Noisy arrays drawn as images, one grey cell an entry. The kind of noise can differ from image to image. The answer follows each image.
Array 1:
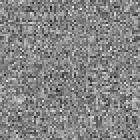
low rank plus noise
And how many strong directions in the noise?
two
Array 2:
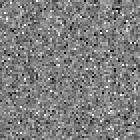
heavy tails
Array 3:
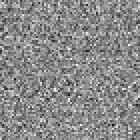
low rank plus noise
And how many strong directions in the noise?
three or four
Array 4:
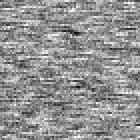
streaked along the rows
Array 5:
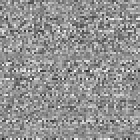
rows of uneven size
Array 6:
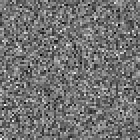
independent entries
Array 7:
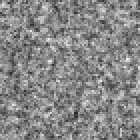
blotchy
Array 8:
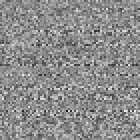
rows of uneven size
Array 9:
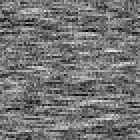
streaked along the rows
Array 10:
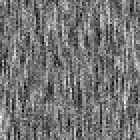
streaked along the columns
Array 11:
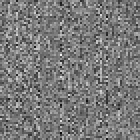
columns of uneven size
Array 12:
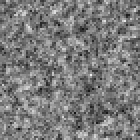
blotchy
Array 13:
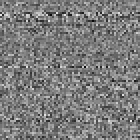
rows of uneven size
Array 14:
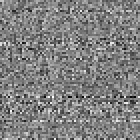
rows of uneven size
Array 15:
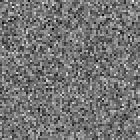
independent entries
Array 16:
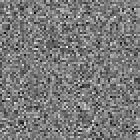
low rank plus noise
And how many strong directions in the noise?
three or four
